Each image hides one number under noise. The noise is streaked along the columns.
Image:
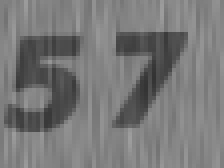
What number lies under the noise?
57
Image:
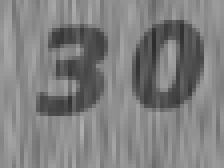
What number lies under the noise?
30
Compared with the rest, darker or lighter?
darker
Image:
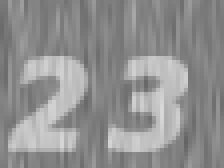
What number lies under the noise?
23
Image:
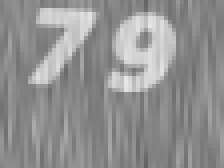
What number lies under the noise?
79
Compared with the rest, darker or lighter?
lighter
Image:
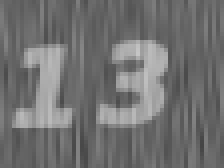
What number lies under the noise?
13
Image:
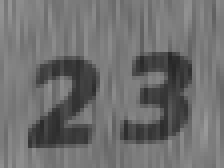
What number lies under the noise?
23
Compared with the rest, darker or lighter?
darker
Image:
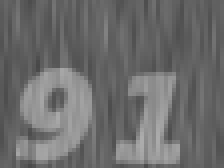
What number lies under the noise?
91
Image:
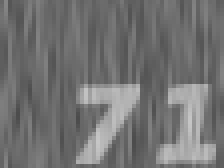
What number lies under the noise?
71
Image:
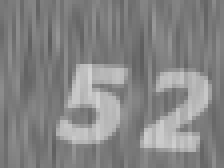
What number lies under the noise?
52
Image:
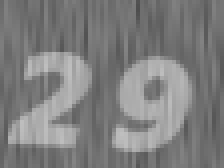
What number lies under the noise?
29
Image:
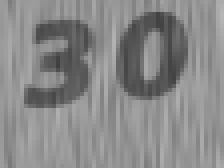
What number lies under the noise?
30
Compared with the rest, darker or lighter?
darker
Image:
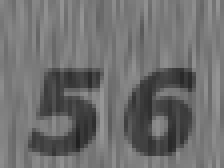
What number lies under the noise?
56
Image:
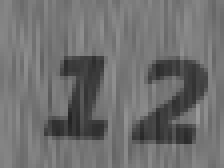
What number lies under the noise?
12
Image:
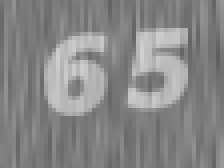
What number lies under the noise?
65
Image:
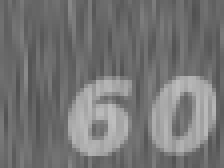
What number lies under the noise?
60
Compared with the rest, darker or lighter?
lighter
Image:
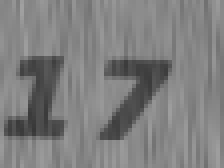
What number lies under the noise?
17
